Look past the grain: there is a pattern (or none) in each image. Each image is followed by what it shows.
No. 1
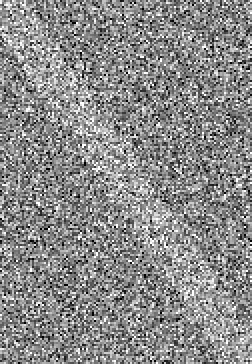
a diagonal band
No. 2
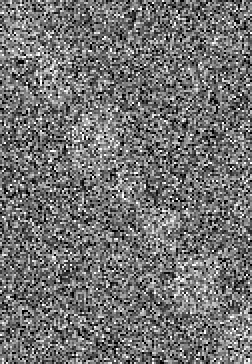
blocks along the diagonal
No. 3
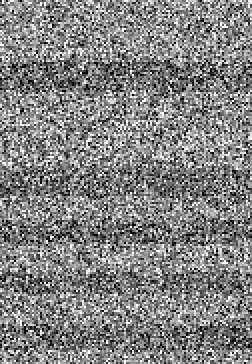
bands of rows
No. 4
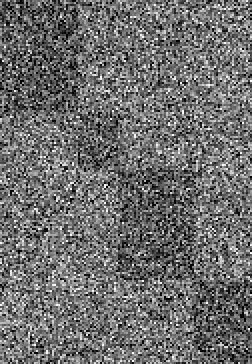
blocks along the diagonal
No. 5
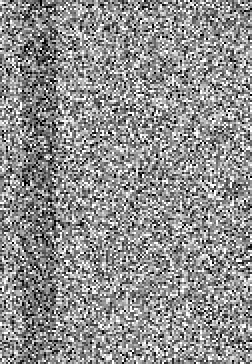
one band of columns
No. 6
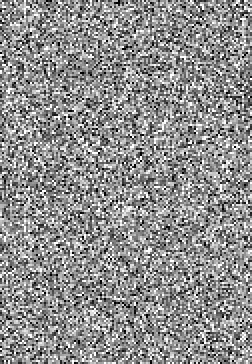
only noise
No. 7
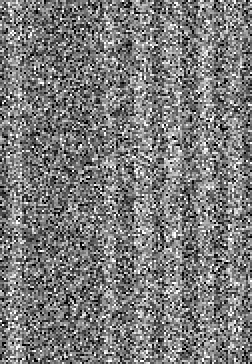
bands of columns
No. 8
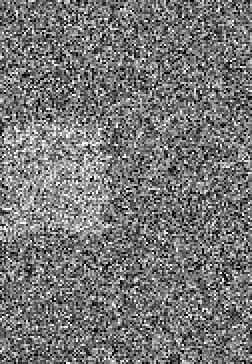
one block
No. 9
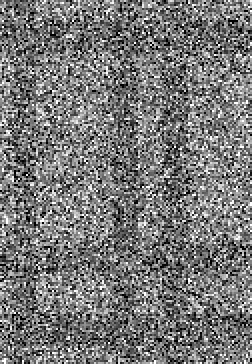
bands of rows crossing bands of columns
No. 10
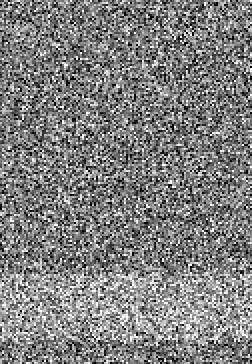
one band of rows
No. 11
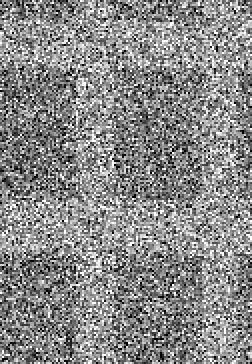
bands of rows crossing bands of columns
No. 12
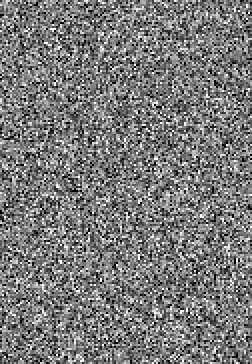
only noise
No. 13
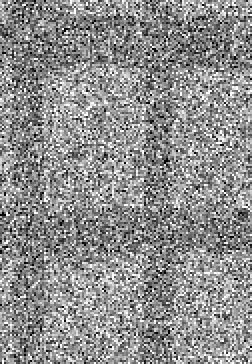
bands of rows crossing bands of columns
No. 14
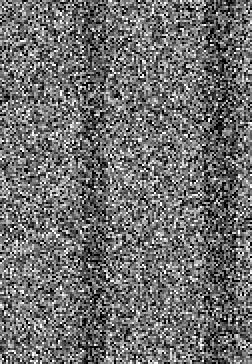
bands of columns
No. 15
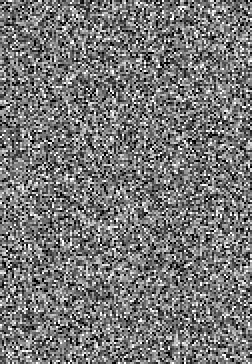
only noise
